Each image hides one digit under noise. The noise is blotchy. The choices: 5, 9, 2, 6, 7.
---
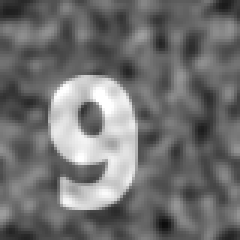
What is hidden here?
light 9
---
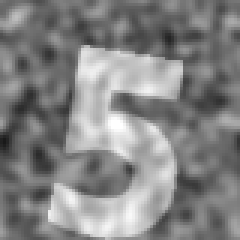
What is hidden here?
light 5
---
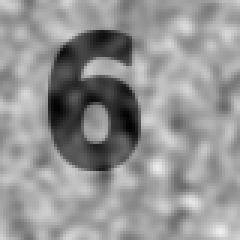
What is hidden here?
dark 6
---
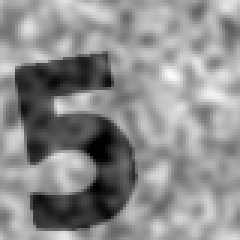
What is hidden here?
dark 5
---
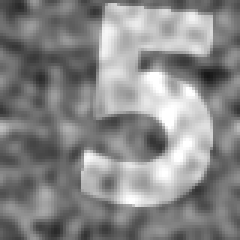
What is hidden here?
light 5
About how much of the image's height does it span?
nearly all
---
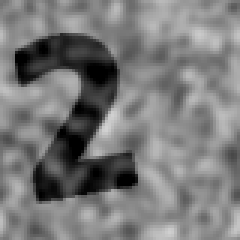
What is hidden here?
dark 2
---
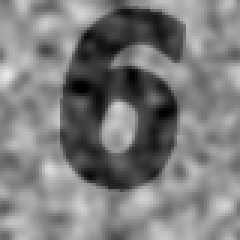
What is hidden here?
dark 6
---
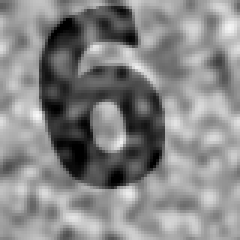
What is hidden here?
dark 6
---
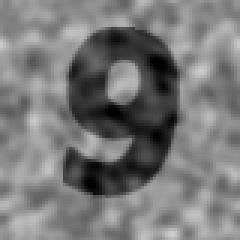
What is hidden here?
dark 9
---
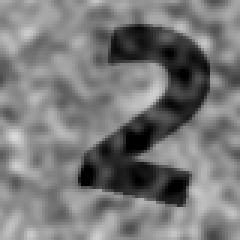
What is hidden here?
dark 2
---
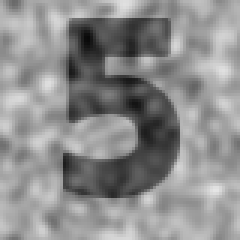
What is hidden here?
dark 5
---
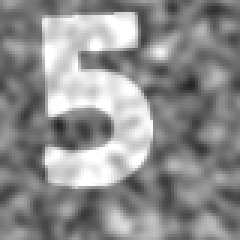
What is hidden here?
light 5
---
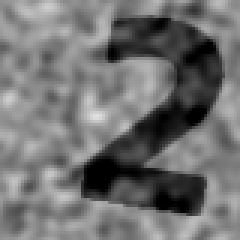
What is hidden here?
dark 2
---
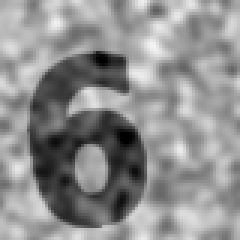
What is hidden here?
dark 6
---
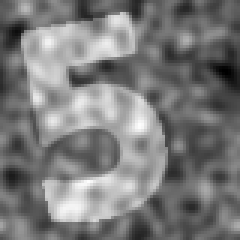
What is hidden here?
light 5
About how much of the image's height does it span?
nearly all
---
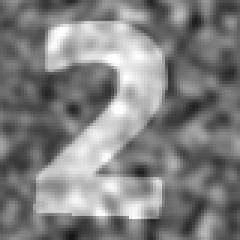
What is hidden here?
light 2
